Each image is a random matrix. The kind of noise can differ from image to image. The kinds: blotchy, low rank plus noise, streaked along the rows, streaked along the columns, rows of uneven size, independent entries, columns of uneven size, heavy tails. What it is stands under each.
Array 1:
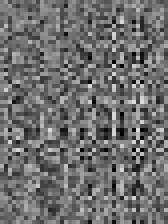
low rank plus noise
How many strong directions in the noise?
two
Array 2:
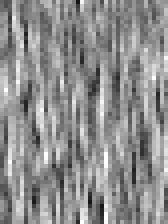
streaked along the columns
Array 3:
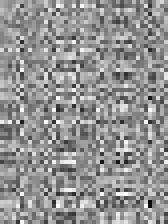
low rank plus noise
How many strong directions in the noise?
two
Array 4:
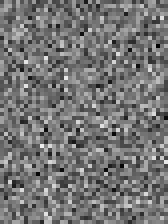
independent entries
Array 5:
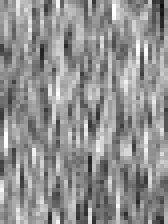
streaked along the columns
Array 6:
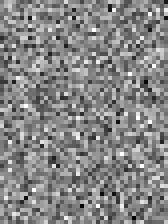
independent entries
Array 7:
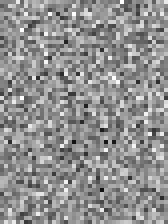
independent entries
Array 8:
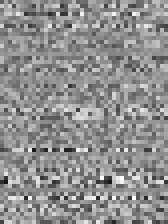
rows of uneven size
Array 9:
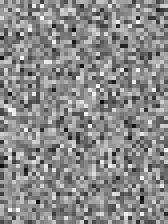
independent entries
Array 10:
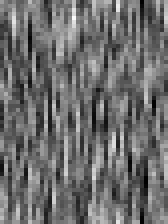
streaked along the columns
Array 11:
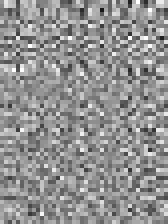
low rank plus noise
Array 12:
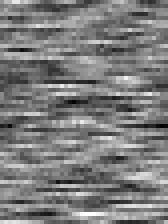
streaked along the rows
